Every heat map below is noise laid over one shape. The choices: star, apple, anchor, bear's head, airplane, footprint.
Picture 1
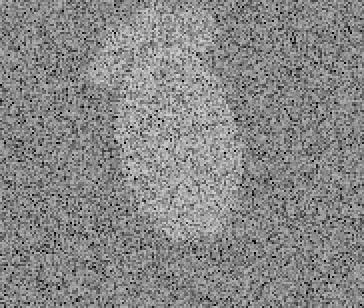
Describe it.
light footprint
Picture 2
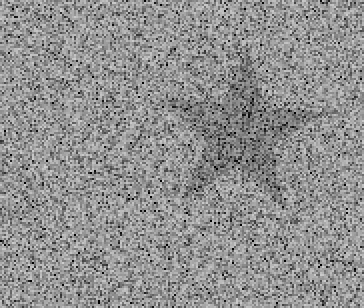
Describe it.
dark star
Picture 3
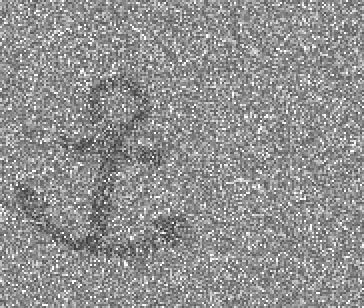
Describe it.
dark anchor
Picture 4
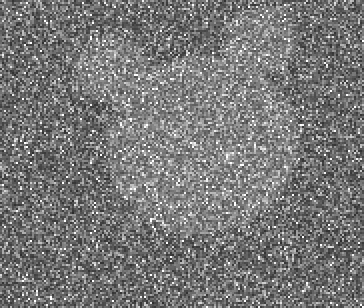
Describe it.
light bear's head
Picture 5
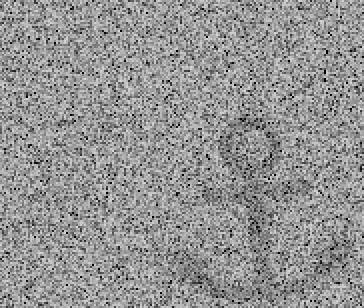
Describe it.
dark anchor
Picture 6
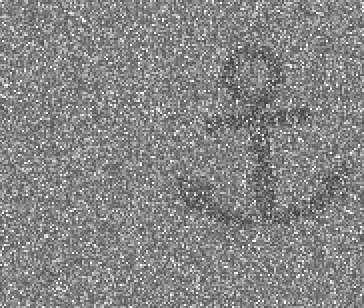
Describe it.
dark anchor
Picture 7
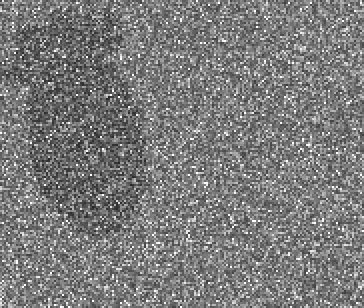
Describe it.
dark footprint
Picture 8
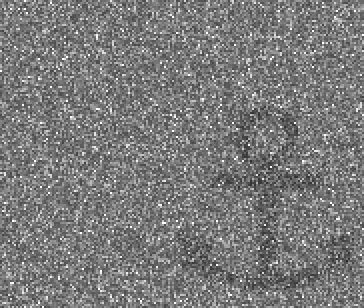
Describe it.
dark anchor
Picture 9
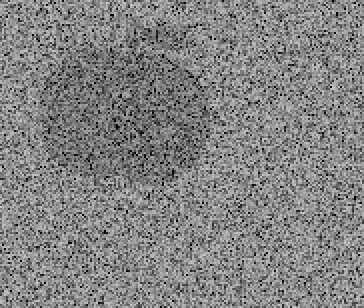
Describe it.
dark apple
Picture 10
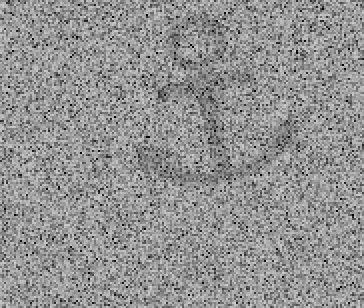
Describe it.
dark anchor
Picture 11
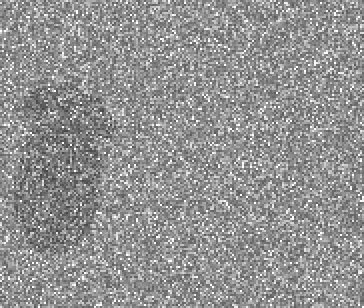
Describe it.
dark footprint
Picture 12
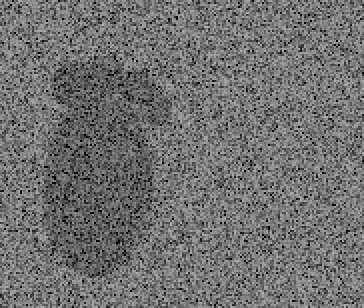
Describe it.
dark footprint
